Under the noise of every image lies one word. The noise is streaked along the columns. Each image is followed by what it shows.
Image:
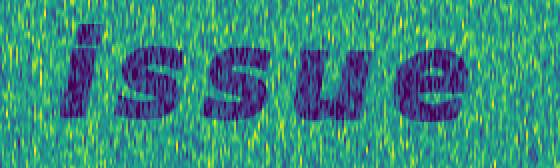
issue
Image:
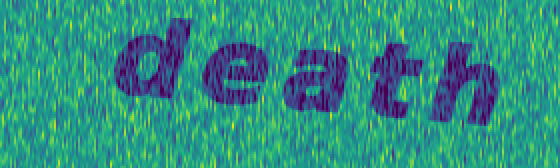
death
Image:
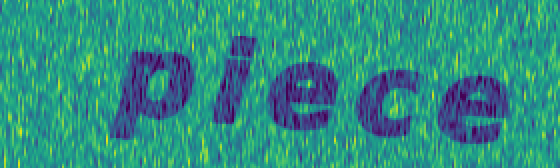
piece
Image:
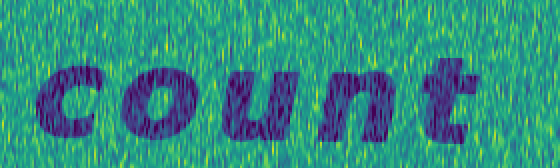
count
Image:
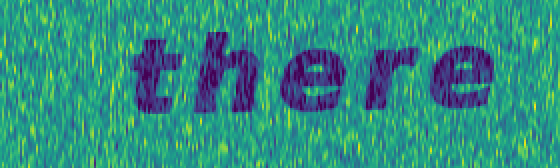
there
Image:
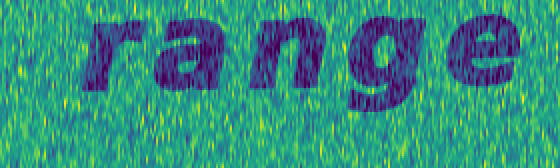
range
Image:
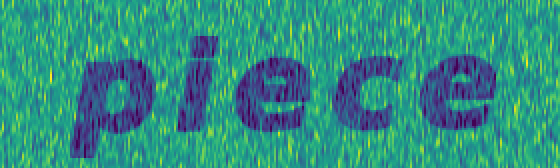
piece
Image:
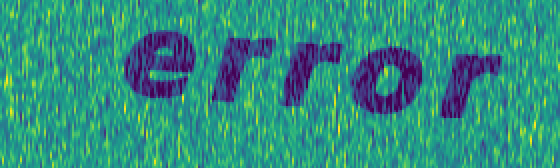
error
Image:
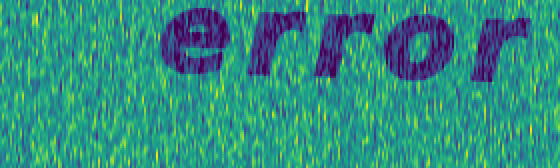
error
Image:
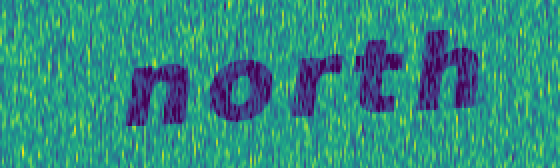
north
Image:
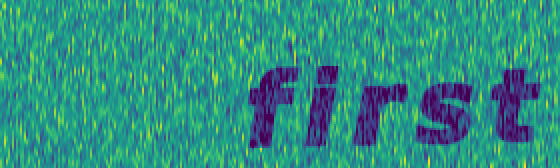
first
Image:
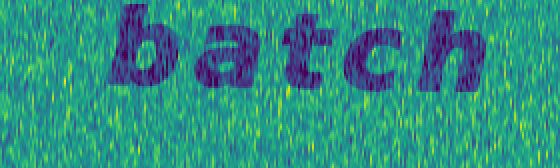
batch
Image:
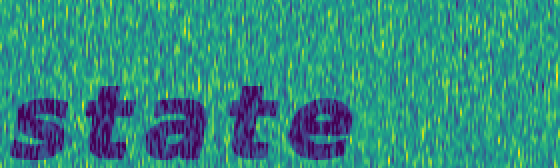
state
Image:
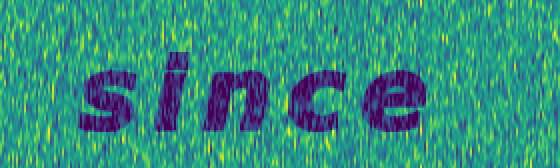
since
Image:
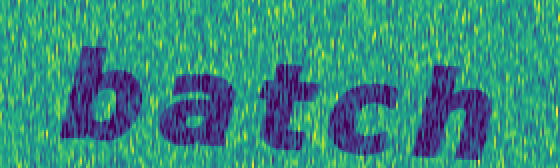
batch
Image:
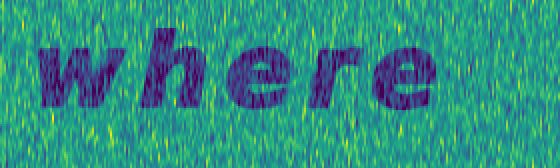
where
